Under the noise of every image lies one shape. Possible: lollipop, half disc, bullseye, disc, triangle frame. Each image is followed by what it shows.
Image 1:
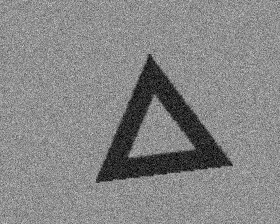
triangle frame
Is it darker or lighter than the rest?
darker
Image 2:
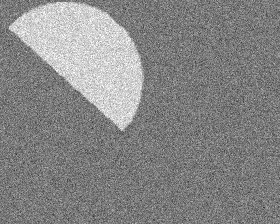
half disc
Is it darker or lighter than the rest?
lighter
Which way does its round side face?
up and right
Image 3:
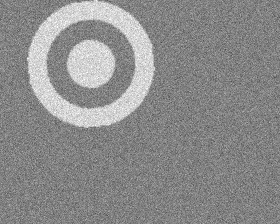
bullseye
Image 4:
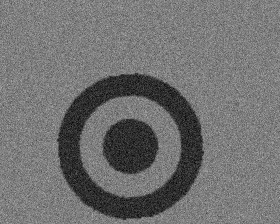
bullseye
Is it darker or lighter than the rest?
darker
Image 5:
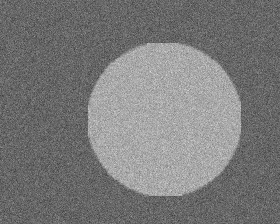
disc
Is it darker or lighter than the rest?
lighter
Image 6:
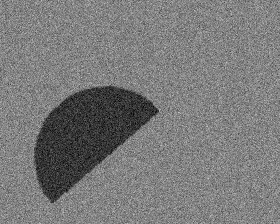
half disc
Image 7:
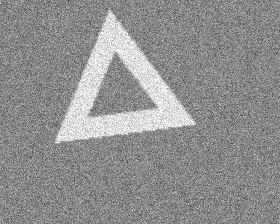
triangle frame
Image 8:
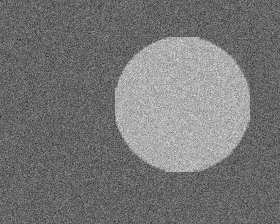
disc
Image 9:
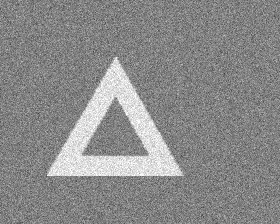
triangle frame
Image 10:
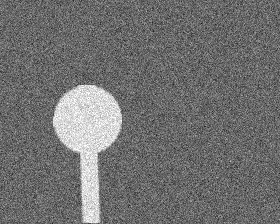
lollipop
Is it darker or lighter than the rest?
lighter
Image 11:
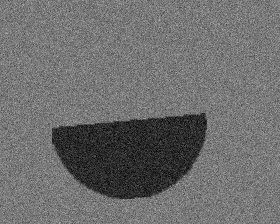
half disc
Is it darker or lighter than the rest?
darker
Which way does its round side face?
down
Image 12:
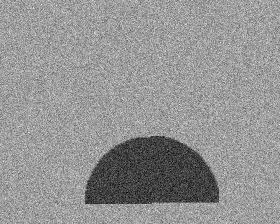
half disc
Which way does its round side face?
up
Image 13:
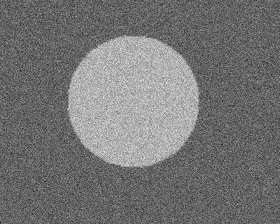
disc
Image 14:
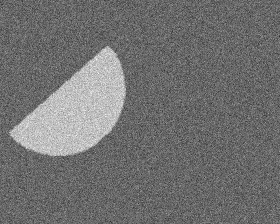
half disc
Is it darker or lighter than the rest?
lighter
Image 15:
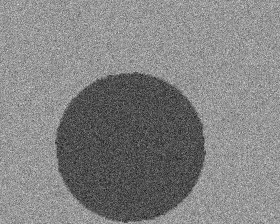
disc
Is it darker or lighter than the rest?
darker
